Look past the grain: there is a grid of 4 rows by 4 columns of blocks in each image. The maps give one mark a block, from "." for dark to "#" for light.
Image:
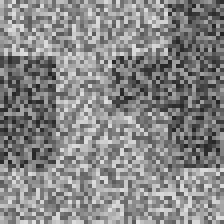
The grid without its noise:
# # # .
. # . .
. # # .
# # # #
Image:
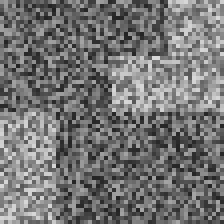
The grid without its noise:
. . . #
. . # #
# . . .
# . . .
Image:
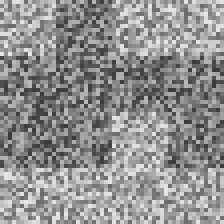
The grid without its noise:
# . # #
. . . .
. . # .
# # # #
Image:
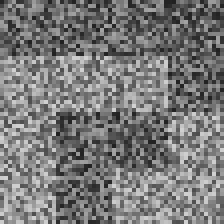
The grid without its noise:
. . . .
# # # .
# . . #
# . # #
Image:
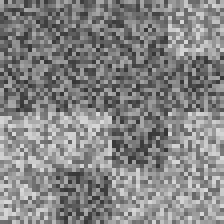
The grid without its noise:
. . . #
. . . .
# # . #
# . # #
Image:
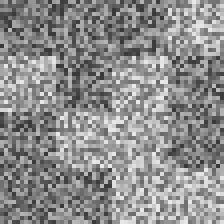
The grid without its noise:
. . . #
# . # .
. # # .
. . # #
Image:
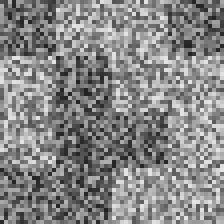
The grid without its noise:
. # # .
# . # #
# . . #
. . # #
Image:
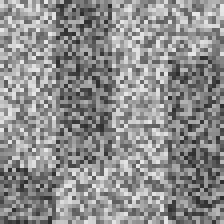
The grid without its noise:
# . # #
# . # .
# . # .
. # # .
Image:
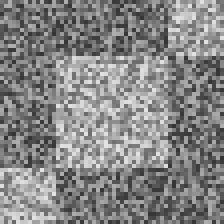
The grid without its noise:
. . . #
. # # .
. # # .
# . . .
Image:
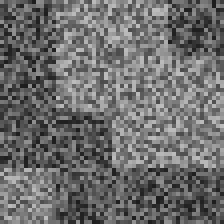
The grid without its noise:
. # # .
. # # #
. . # #
# . . .
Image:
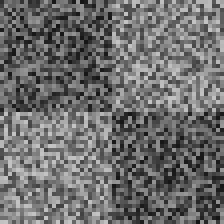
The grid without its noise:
. . # #
. . # #
# # . .
# # . .
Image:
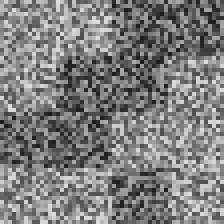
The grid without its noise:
# # . .
# . . #
. . # #
# # . #
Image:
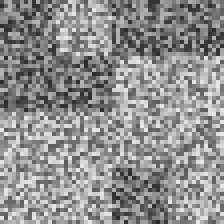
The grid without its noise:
. # . .
. . # #
# # # #
# # . #
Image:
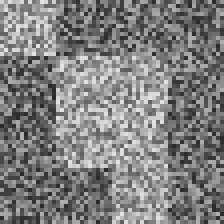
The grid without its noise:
# . . .
. # # .
. # # .
. . # .
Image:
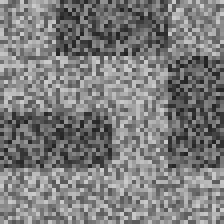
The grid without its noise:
# . . #
# # # .
. . # .
# # # #
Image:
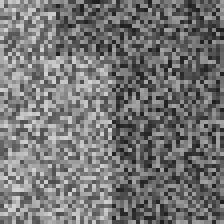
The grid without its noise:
# . . .
# # . .
# # . .
# # . .
